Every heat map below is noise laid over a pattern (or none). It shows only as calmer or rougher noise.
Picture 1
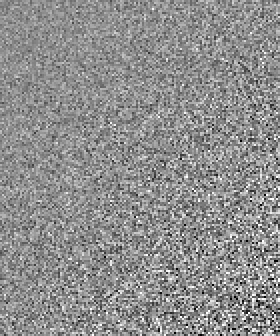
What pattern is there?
a smooth slope
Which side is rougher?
bottom right
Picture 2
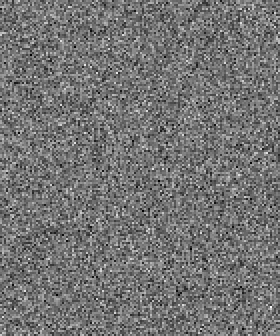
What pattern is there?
only noise
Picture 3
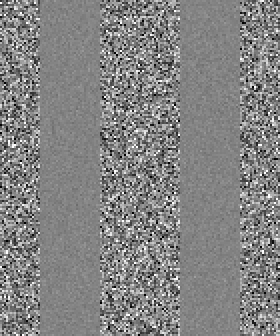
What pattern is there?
vertical stripes
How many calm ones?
2
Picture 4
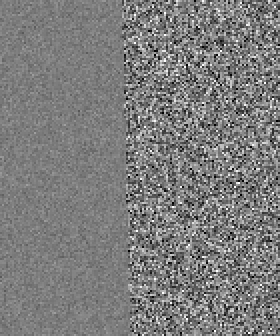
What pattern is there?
a sharp edge
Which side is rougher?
right
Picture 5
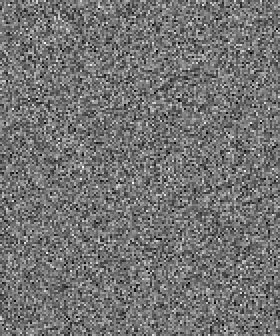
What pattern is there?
only noise
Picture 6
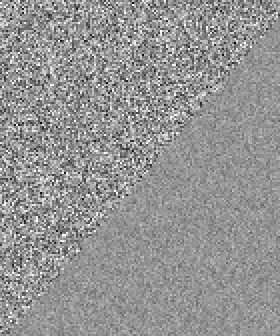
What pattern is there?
a sharp edge
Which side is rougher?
top left
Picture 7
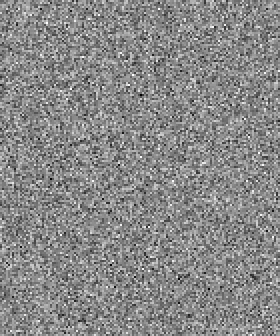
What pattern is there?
only noise
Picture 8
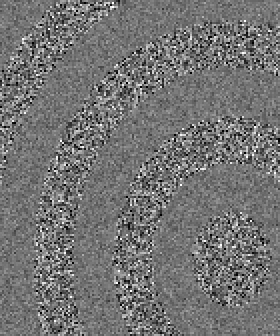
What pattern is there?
rings round one point
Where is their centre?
bottom right
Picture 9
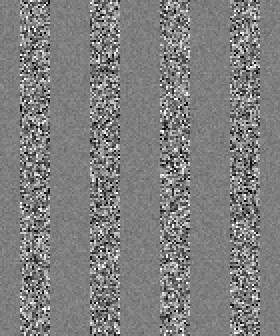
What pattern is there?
vertical stripes
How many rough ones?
4
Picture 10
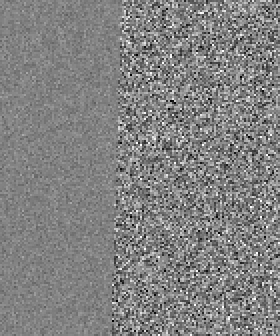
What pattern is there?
a sharp edge
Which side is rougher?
right
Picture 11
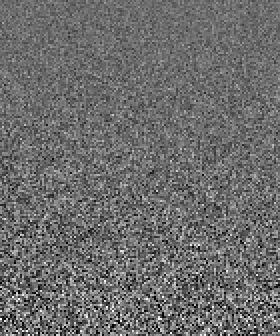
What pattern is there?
a smooth slope
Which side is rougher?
bottom
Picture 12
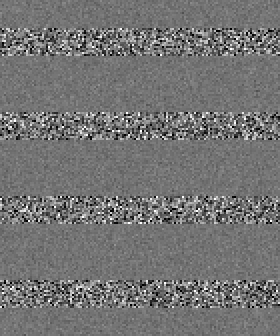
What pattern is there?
horizontal stripes
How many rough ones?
4
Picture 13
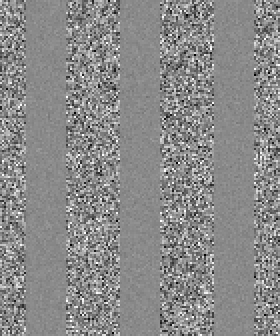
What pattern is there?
vertical stripes
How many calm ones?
3
